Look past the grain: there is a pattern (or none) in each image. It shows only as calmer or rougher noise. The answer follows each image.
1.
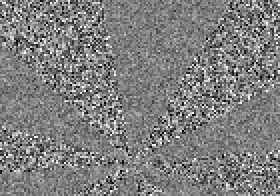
spokes from one point
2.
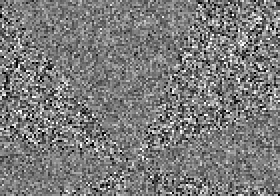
spokes from one point
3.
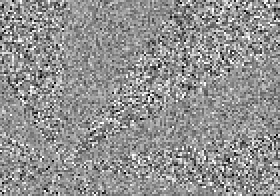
spokes from one point
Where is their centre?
bottom left
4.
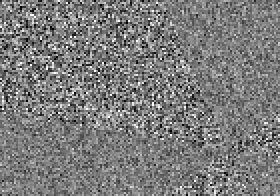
spokes from one point
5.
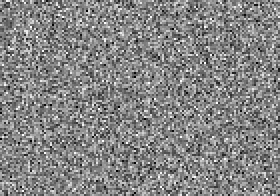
only noise
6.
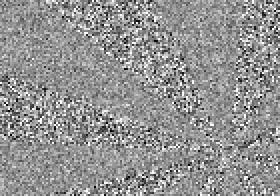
spokes from one point
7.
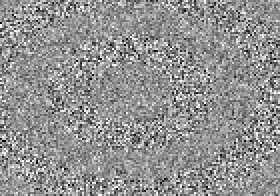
rings round one point
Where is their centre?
centre
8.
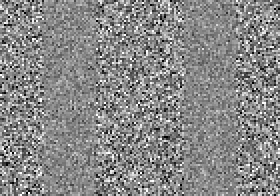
vertical stripes
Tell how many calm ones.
2
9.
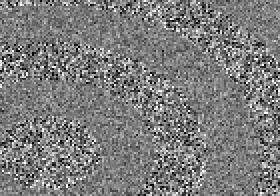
rings round one point
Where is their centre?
bottom left
